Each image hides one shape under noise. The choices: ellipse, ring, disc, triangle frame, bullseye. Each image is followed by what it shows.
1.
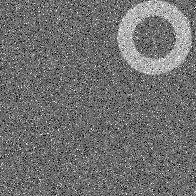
ring
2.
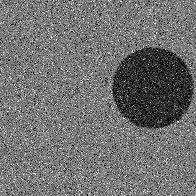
disc
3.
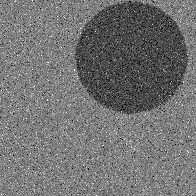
disc
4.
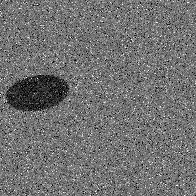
ellipse
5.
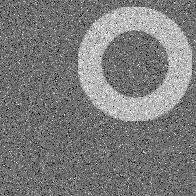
ring
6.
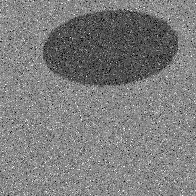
ellipse
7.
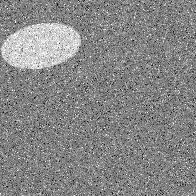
ellipse
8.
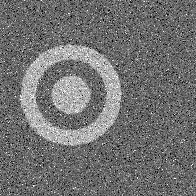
bullseye
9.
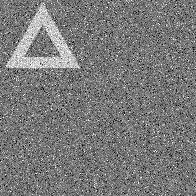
triangle frame
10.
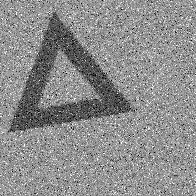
triangle frame
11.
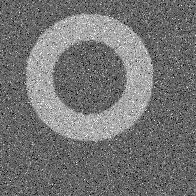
ring
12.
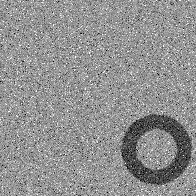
ring
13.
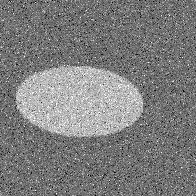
ellipse
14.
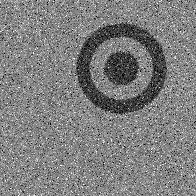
bullseye
